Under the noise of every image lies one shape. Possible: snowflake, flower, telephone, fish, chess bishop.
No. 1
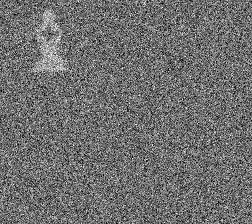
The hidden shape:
chess bishop
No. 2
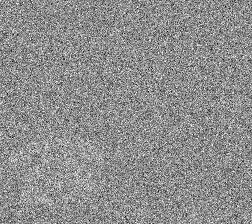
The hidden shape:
telephone
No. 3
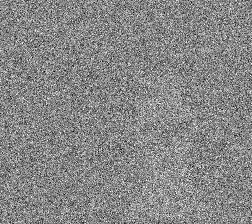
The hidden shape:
chess bishop
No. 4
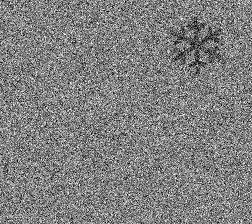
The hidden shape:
snowflake
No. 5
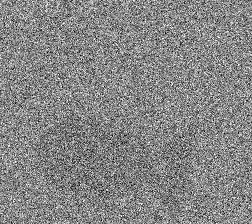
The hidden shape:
fish
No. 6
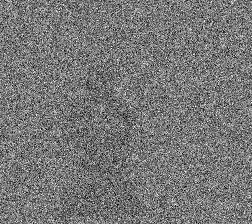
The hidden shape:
chess bishop
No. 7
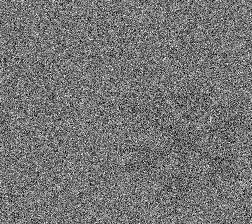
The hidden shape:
snowflake
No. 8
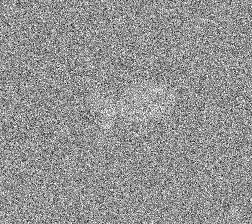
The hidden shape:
fish
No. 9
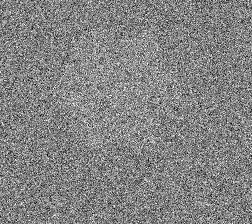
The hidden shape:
flower
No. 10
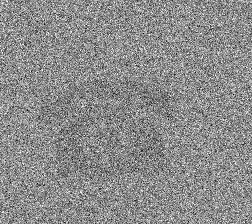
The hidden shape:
telephone
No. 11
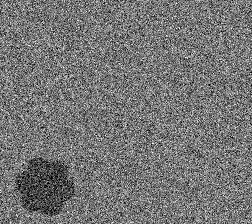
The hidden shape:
flower
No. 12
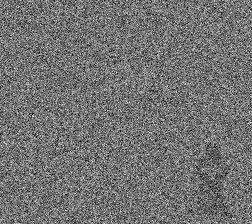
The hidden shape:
chess bishop
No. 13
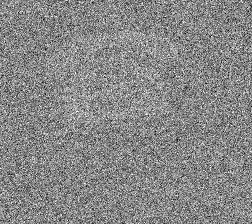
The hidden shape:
telephone
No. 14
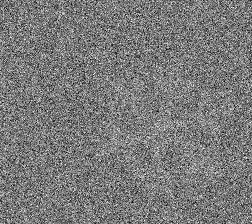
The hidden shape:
snowflake
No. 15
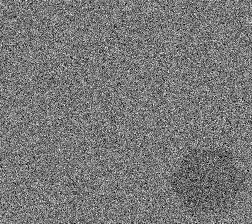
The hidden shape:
flower
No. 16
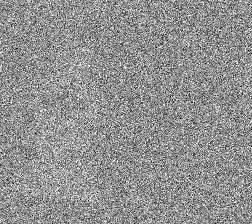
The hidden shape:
chess bishop
